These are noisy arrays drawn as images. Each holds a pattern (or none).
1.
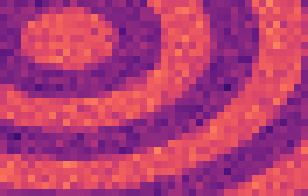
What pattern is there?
rings round one point
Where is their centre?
top left
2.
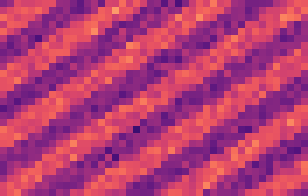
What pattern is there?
diagonal stripes
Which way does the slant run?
bottom left to top right
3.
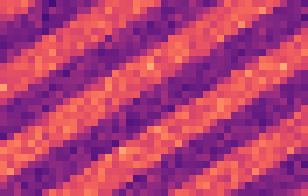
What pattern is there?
diagonal stripes
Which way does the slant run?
bottom left to top right
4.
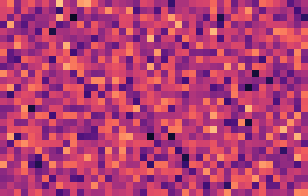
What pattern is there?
only noise
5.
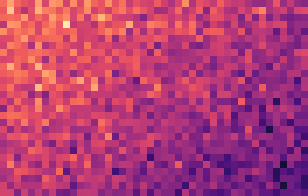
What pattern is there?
a smooth slope
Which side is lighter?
top left
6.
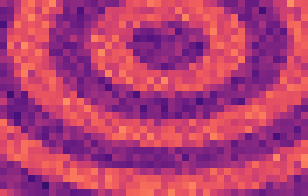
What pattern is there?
rings round one point
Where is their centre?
top middle
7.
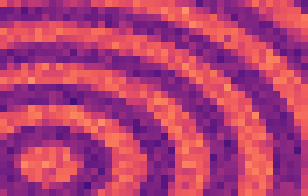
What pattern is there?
rings round one point
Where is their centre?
bottom left
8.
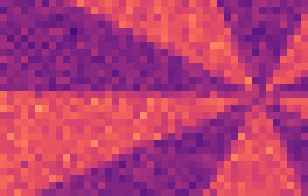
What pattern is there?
spokes from one point
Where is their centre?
middle right
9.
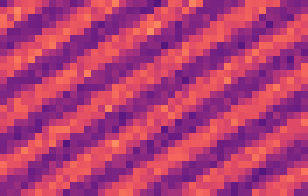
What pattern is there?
diagonal stripes
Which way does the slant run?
bottom left to top right
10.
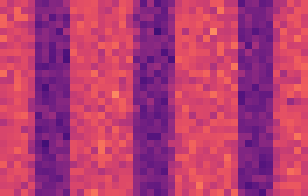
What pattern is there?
vertical stripes
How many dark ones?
3
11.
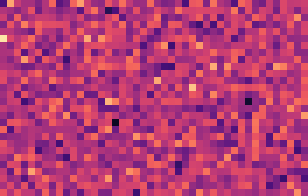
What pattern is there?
only noise
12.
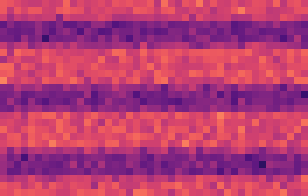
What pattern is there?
horizontal stripes
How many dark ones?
3
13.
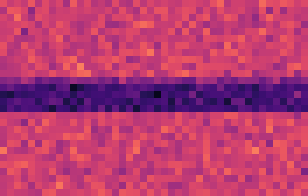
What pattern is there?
one horizontal stripe
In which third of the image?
middle
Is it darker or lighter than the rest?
darker
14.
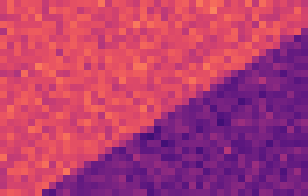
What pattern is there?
a sharp edge
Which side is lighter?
top left
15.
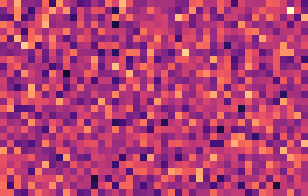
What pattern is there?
only noise
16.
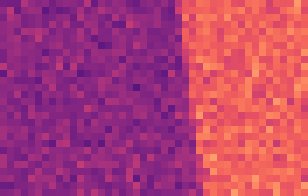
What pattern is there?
a sharp edge
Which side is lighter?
right
